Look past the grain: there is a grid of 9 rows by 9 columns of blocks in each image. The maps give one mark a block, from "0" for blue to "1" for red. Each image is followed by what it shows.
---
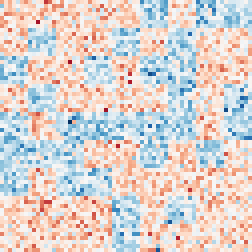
111110100
101101011
011010011
101111010
010000010
000110101
010011111
111101011
111101111
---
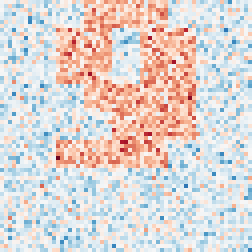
000111000
001101100
001101100
000111100
000011100
001111000
000000000
000000000
000000000
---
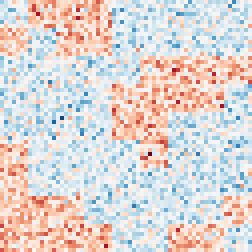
011100000
101100000
000001111
000011110
000011000
100001000
100000000
111000001
111100110
